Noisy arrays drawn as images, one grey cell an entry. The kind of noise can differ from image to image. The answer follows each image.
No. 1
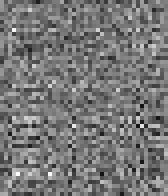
low rank plus noise
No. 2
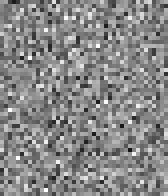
independent entries
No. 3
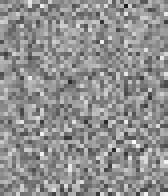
low rank plus noise
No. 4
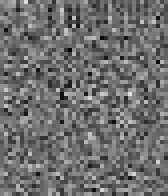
low rank plus noise
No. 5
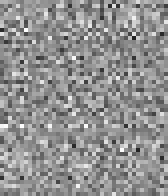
low rank plus noise
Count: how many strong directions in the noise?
three or four
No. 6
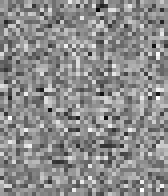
low rank plus noise
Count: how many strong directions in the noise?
five to eight
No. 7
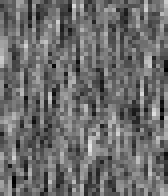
streaked along the columns
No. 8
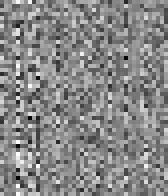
columns of uneven size
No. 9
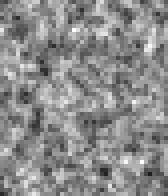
blotchy
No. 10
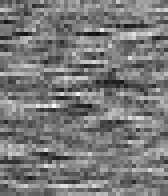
streaked along the rows
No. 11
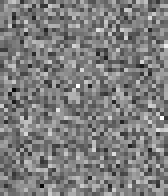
independent entries
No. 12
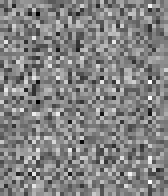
low rank plus noise
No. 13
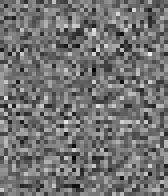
low rank plus noise
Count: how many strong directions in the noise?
three or four
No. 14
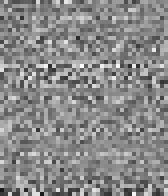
rows of uneven size
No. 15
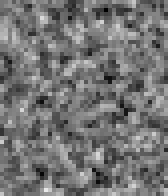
blotchy
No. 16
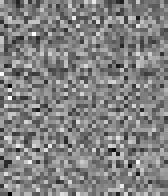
low rank plus noise
